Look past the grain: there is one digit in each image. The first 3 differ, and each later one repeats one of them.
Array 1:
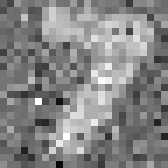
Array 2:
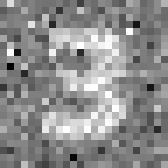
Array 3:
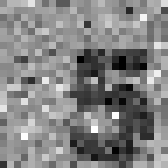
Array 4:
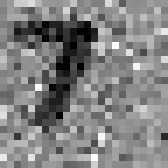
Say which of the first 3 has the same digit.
1
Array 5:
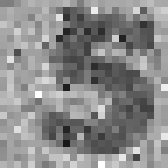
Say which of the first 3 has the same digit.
3
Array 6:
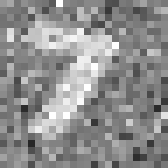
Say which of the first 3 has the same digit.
1
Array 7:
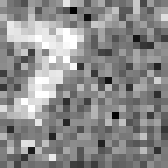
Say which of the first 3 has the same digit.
1
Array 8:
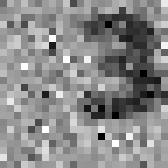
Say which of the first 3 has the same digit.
2
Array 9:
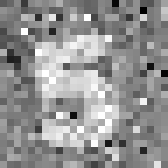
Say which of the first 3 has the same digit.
3
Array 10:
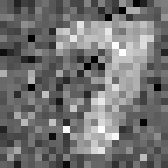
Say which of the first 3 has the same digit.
1
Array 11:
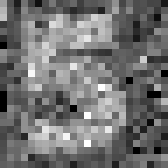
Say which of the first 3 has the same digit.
3
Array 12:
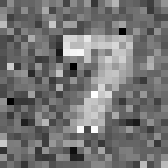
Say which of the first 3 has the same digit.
1
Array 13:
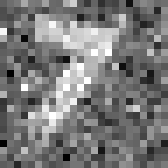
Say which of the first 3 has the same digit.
1
